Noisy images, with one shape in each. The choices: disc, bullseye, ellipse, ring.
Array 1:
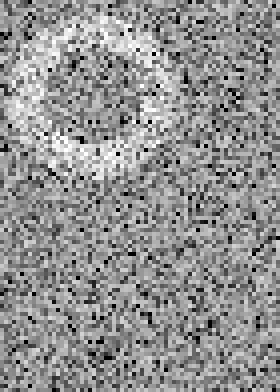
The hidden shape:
ring
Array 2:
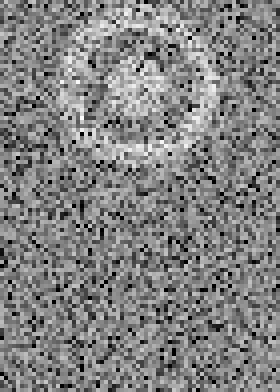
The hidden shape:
bullseye
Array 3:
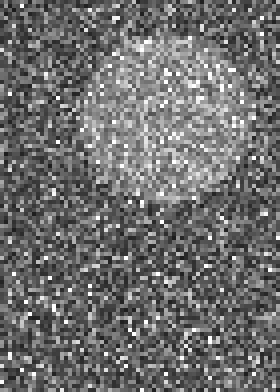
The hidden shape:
disc
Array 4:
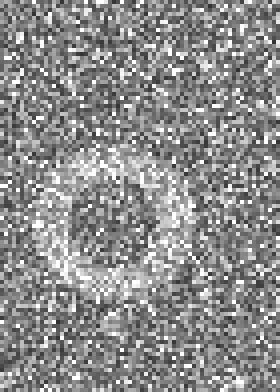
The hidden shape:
ring
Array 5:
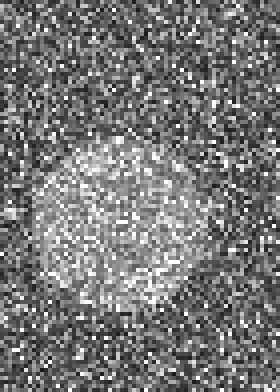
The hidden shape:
disc
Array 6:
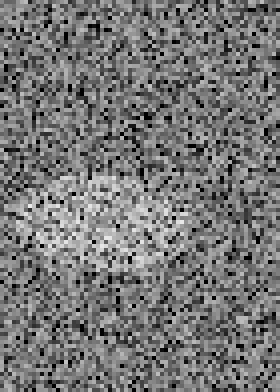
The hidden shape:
ellipse
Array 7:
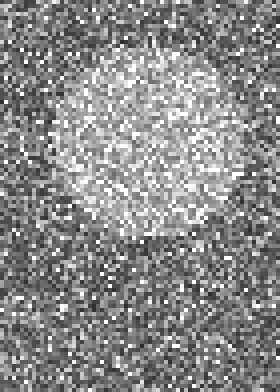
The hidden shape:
disc
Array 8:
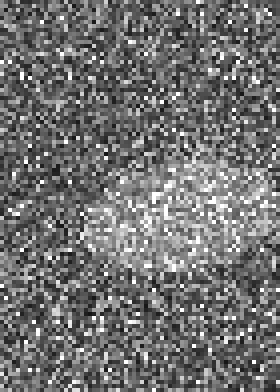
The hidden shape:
ellipse
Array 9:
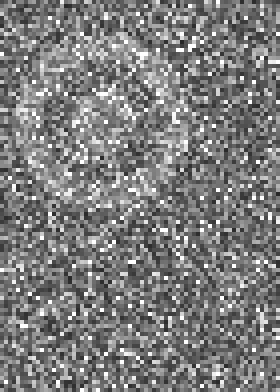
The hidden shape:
bullseye
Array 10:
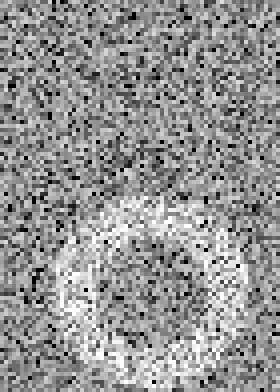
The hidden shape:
ring
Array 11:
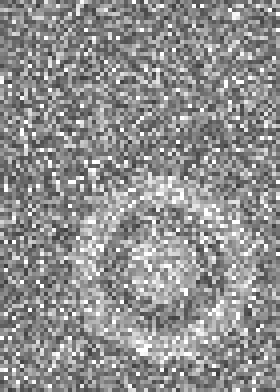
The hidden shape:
bullseye
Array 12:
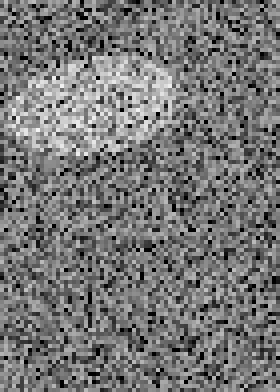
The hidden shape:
ellipse
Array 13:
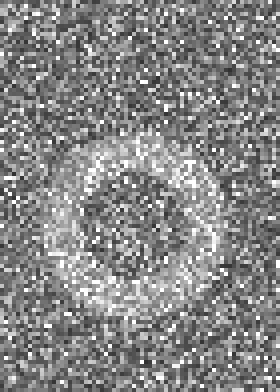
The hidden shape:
ring
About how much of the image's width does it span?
two thirds
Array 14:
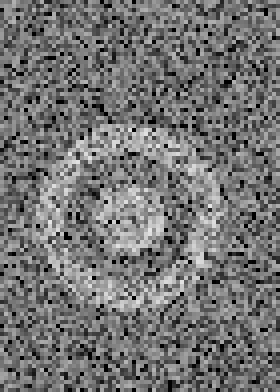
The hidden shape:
bullseye
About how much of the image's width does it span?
two thirds
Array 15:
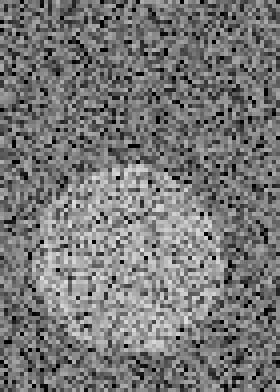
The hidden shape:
disc
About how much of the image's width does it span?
two thirds
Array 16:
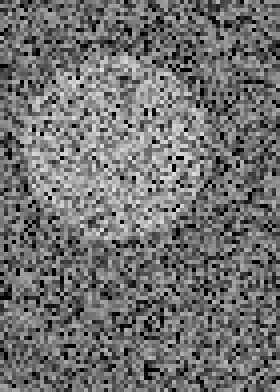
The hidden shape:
disc
